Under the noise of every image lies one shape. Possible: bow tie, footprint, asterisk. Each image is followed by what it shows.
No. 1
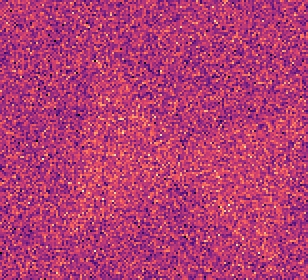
light bow tie
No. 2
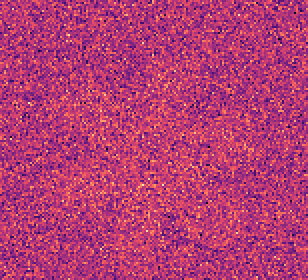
light asterisk
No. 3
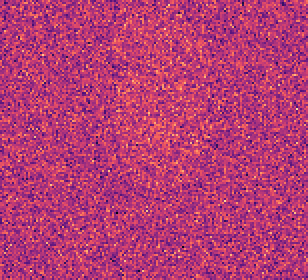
light footprint
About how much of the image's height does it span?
two thirds
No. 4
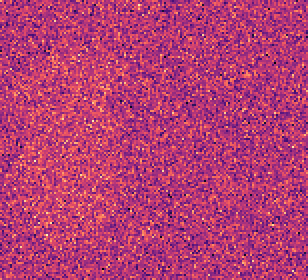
light footprint
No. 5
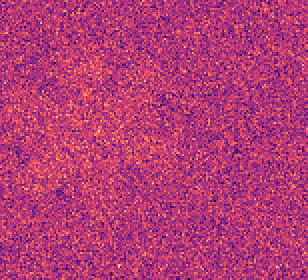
light asterisk
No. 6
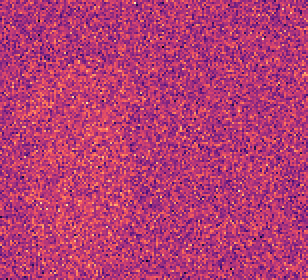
light footprint
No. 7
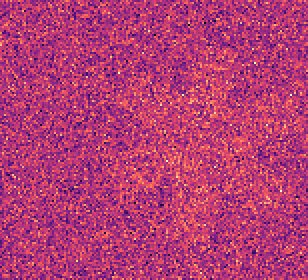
light asterisk
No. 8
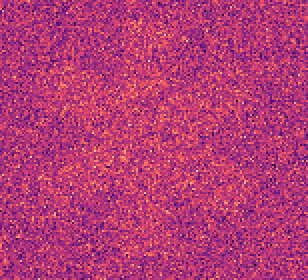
light asterisk
